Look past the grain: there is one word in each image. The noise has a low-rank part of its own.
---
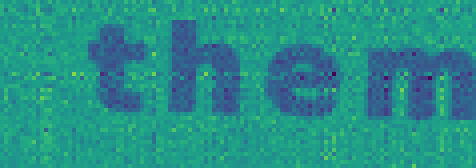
them
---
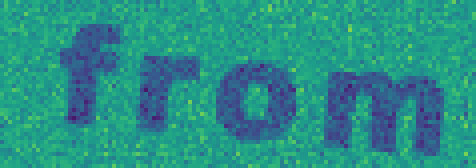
from
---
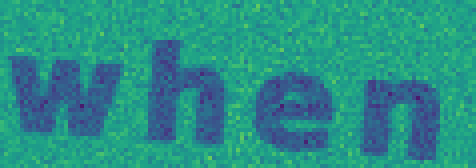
when
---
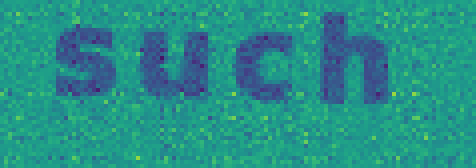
such
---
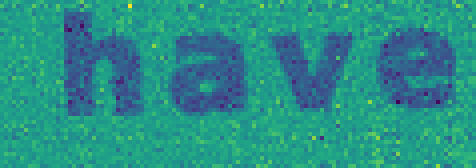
have
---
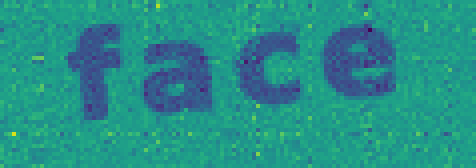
face
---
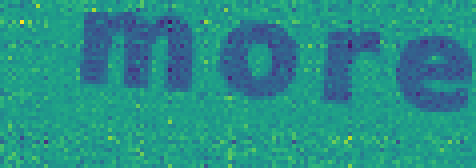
more
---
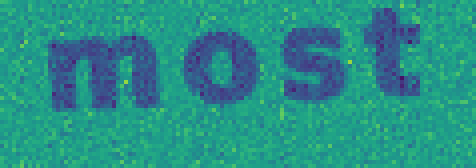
most
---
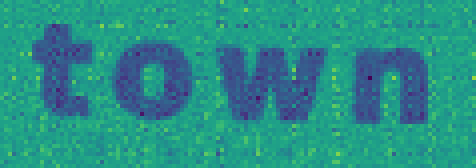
town
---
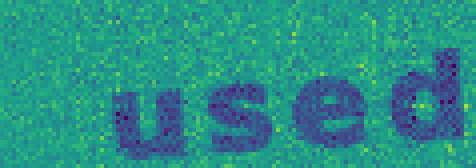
used
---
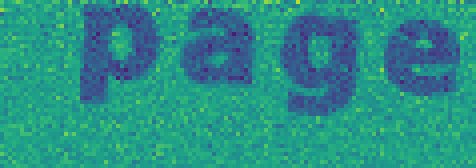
page
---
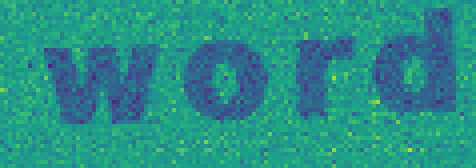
word
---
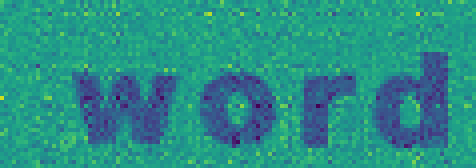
word
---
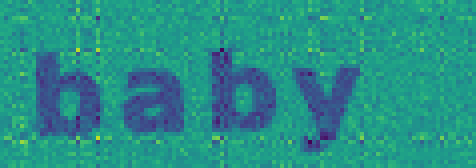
baby
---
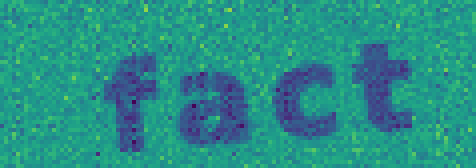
fact
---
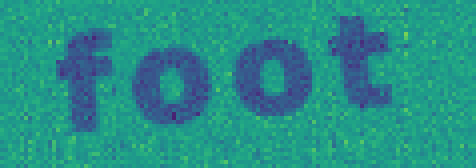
foot
